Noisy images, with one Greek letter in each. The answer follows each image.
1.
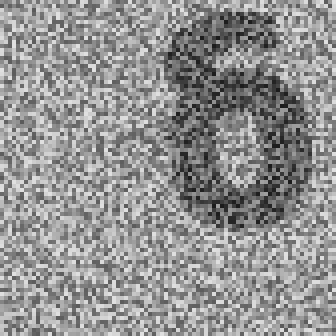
delta
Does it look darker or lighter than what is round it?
darker
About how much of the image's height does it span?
two thirds
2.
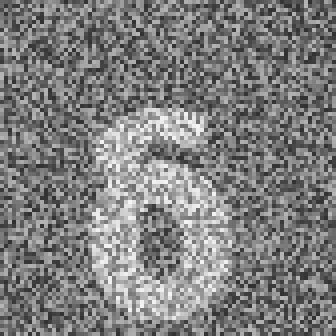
delta
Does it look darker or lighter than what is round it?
lighter
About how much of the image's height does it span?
two thirds
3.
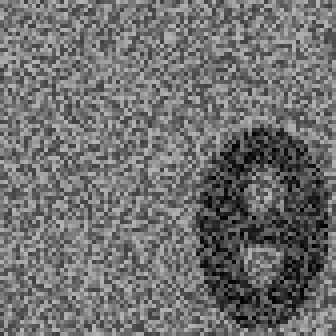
theta
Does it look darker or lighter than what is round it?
darker
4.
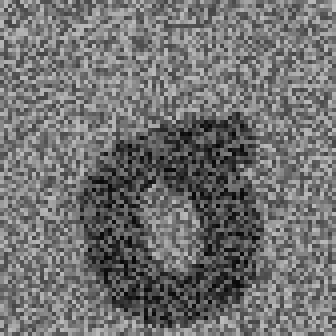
sigma
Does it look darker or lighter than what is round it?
darker
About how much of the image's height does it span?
two thirds
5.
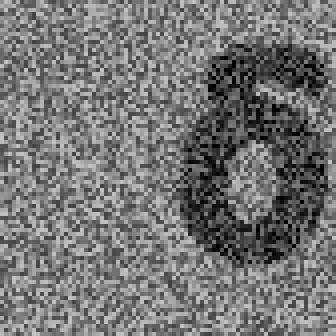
delta
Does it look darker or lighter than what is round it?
darker
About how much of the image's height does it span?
two thirds
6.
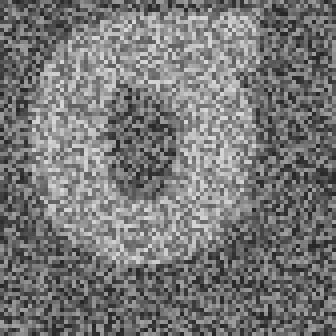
sigma
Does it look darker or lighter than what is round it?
lighter
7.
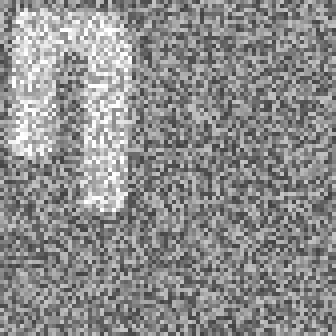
eta
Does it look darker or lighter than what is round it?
lighter
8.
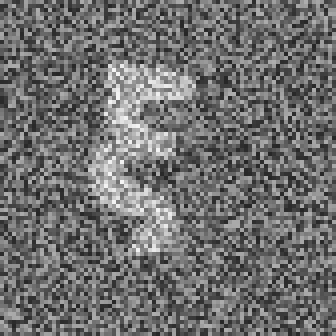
xi
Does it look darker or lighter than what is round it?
lighter
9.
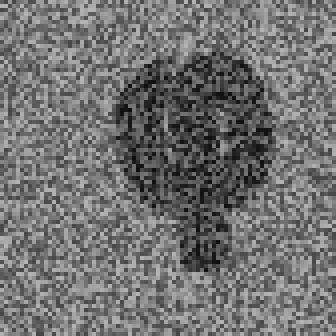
phi
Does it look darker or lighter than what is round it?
darker
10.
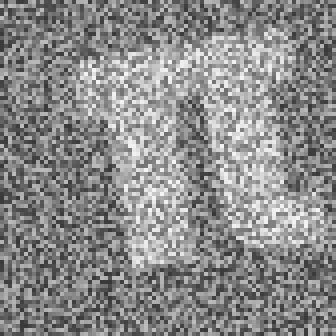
pi
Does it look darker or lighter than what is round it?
lighter
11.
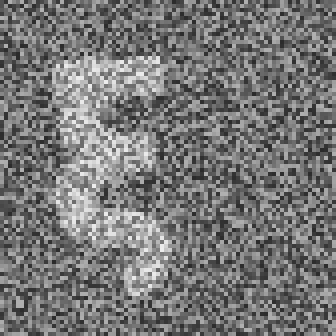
xi
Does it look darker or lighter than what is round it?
lighter
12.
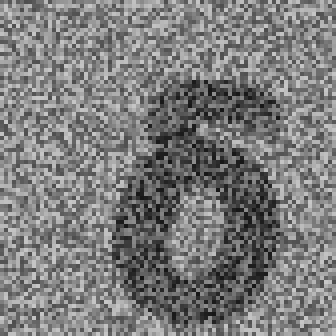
delta
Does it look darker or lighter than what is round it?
darker
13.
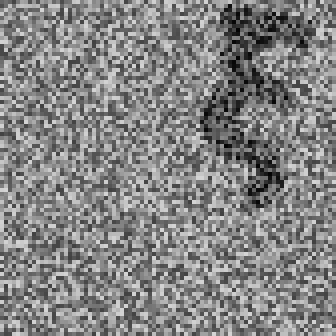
xi
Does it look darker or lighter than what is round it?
darker
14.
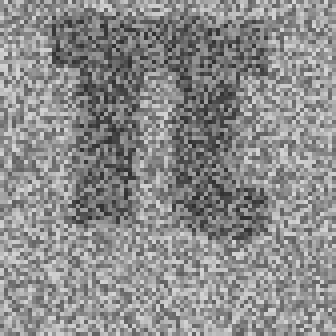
pi
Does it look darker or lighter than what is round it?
darker
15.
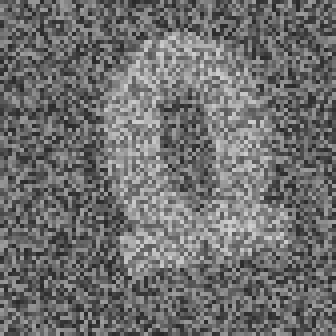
omega
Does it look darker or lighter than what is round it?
lighter
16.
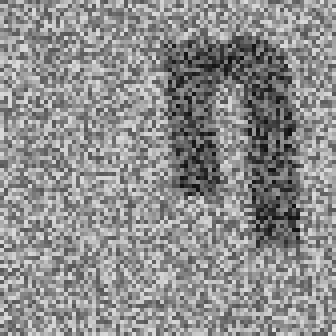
eta
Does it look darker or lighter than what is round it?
darker
